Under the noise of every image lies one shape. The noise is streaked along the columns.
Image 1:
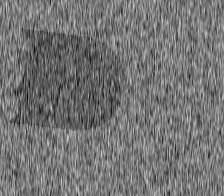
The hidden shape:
ghost
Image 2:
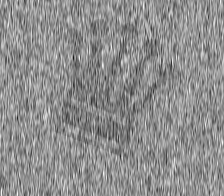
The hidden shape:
chess queen
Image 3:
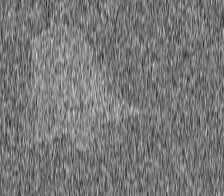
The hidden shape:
bell
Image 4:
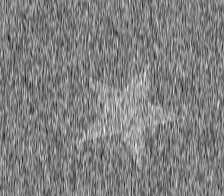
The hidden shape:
star
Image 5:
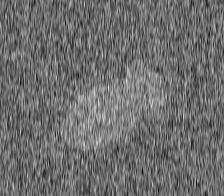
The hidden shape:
footprint
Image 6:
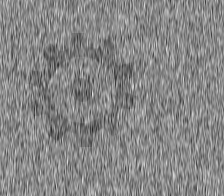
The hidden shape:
gear
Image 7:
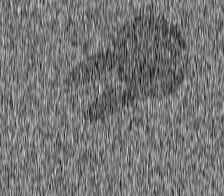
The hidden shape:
rabbit's head
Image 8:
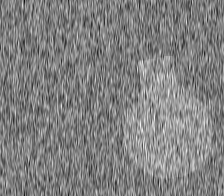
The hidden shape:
light bulb
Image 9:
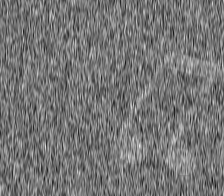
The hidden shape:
pair of musical notes
